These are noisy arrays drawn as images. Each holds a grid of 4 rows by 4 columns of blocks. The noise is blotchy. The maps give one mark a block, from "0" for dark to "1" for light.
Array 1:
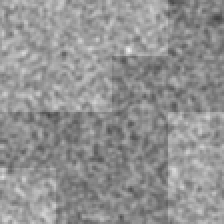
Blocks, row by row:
1110
1100
0001
1001
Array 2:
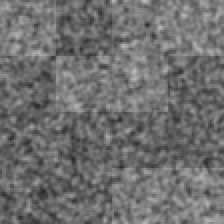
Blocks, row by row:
1011
0110
0000
0011
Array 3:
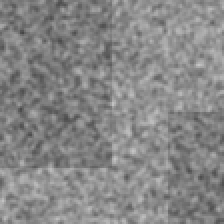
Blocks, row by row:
0011
0011
0010
1110
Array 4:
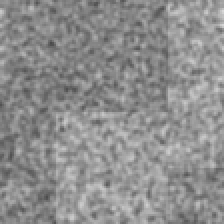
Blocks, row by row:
0001
0001
0111
0110
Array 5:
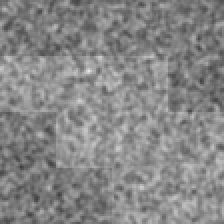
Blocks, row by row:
0000
1110
0111
0011
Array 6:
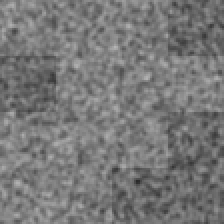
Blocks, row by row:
1110
0111
1110
1100
